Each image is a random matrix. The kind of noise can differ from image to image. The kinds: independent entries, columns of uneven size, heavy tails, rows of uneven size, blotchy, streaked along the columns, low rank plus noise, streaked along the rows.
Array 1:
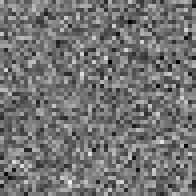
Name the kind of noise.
independent entries
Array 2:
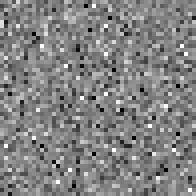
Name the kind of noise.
heavy tails
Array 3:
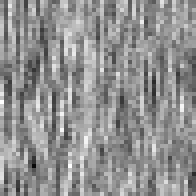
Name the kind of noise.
streaked along the columns
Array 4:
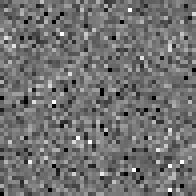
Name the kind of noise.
heavy tails
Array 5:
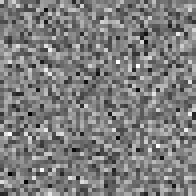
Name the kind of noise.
independent entries
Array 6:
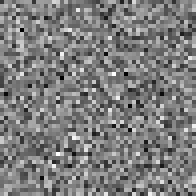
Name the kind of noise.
independent entries
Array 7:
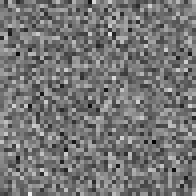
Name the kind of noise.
independent entries
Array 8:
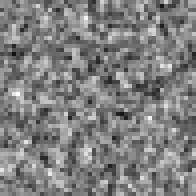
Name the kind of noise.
blotchy
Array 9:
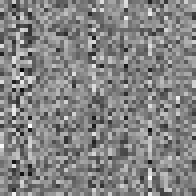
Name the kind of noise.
columns of uneven size
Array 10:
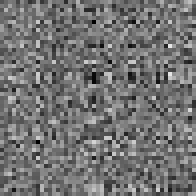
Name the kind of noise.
low rank plus noise
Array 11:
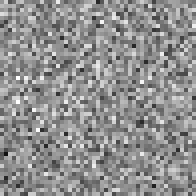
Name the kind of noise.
independent entries
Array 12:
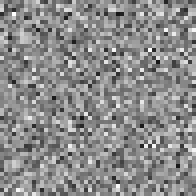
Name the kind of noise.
low rank plus noise
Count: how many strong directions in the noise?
five to eight
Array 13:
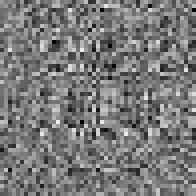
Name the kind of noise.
low rank plus noise
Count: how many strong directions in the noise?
one
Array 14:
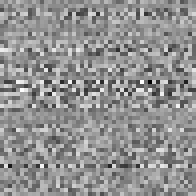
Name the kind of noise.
rows of uneven size
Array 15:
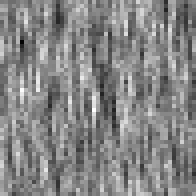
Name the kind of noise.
streaked along the columns
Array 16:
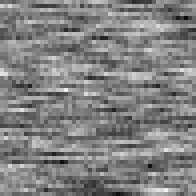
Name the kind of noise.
streaked along the rows
